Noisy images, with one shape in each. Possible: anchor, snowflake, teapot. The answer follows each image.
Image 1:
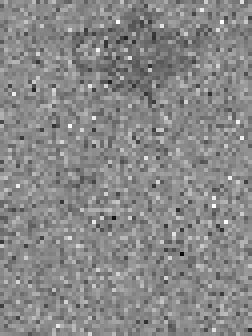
dark teapot
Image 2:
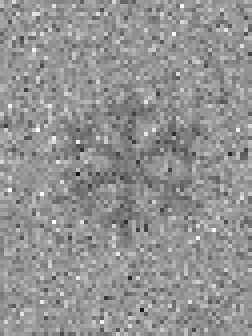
dark snowflake
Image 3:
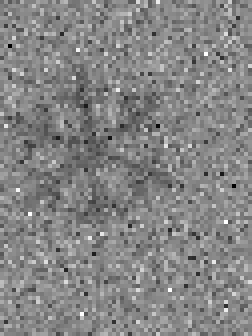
dark snowflake
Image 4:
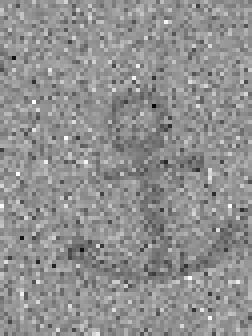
dark anchor
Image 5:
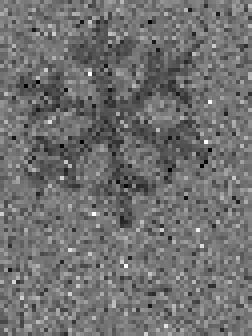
dark snowflake
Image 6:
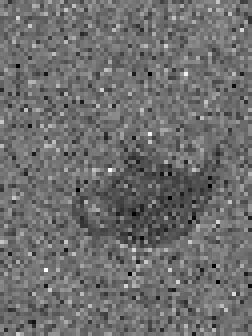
dark teapot
